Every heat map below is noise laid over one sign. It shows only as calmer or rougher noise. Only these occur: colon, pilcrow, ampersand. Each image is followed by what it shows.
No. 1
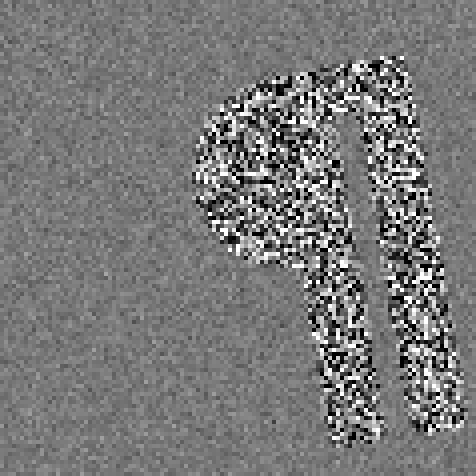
pilcrow
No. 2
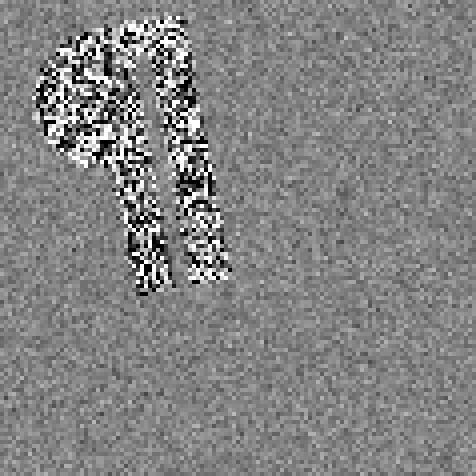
pilcrow
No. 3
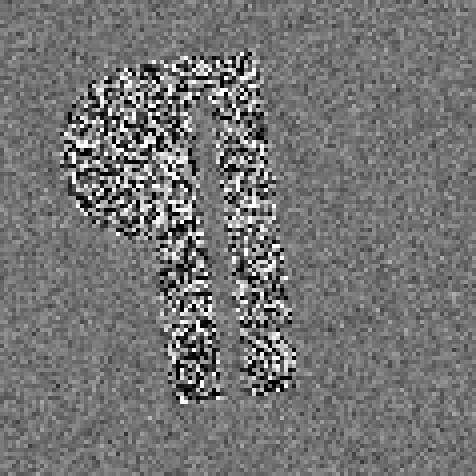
pilcrow
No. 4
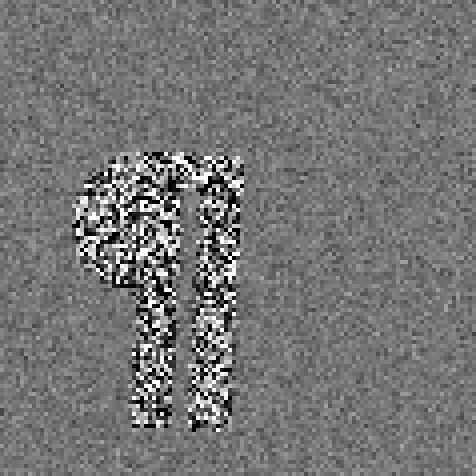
pilcrow
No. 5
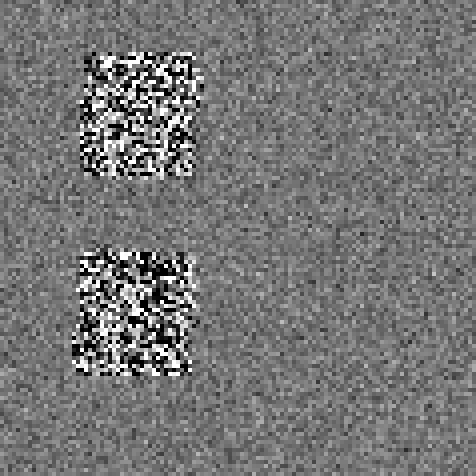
colon
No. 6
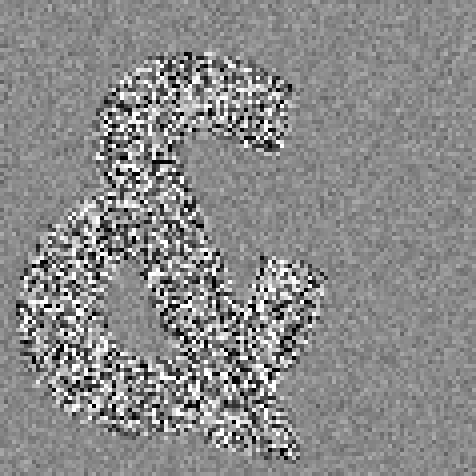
ampersand
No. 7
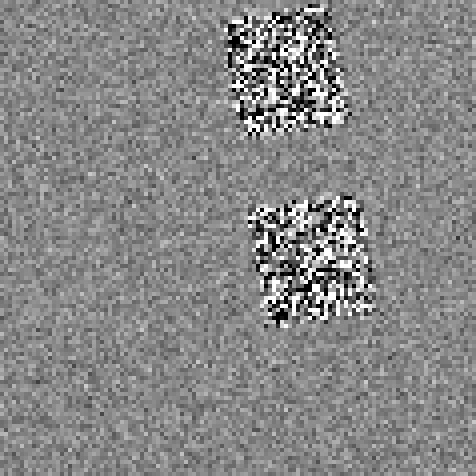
colon
